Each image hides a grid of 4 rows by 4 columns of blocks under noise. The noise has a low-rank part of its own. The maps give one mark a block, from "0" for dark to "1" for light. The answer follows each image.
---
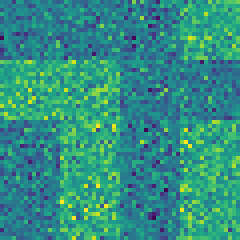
0 0 0 1
1 1 0 0
0 1 0 1
0 1 0 1
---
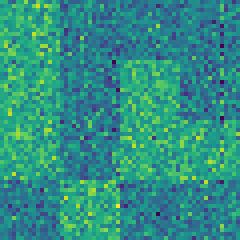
1 0 0 0
1 0 1 0
1 0 1 1
0 1 0 0
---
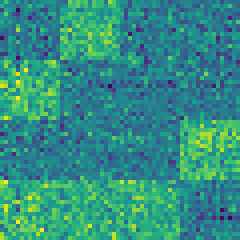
0 1 0 0
1 0 0 0
0 0 0 1
1 1 1 0
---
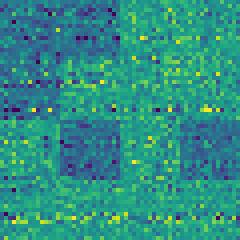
0 0 1 1
0 1 1 1
1 0 1 0
1 1 1 1
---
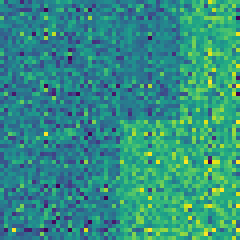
0 0 0 1
0 0 0 1
0 0 1 1
0 0 1 1
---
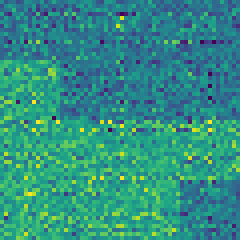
0 0 0 0
1 0 0 0
1 1 1 1
1 1 1 0
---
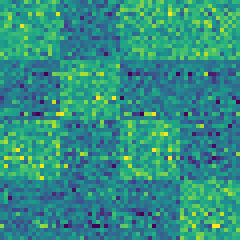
1 0 1 1
0 1 0 0
1 0 1 0
0 0 0 1
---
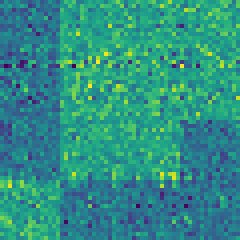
0 1 1 1
0 1 1 1
0 1 1 0
1 0 0 0
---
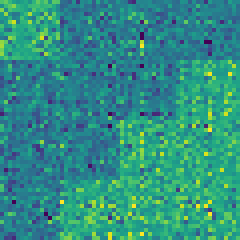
1 0 0 0
0 0 0 1
0 0 1 1
0 1 1 1
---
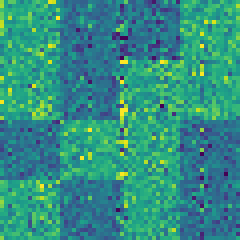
1 0 0 1
1 0 1 1
0 1 1 0
1 0 1 0
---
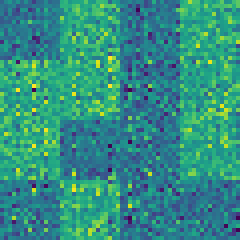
0 1 0 1
1 1 0 1
1 0 0 1
0 1 0 0
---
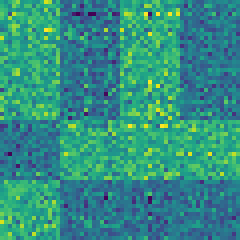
1 0 1 0
1 0 1 0
0 1 1 1
1 0 0 0
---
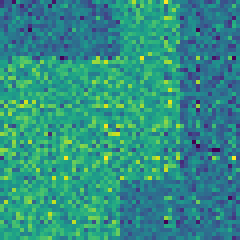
0 0 1 0
1 1 1 0
1 1 1 0
1 1 0 0
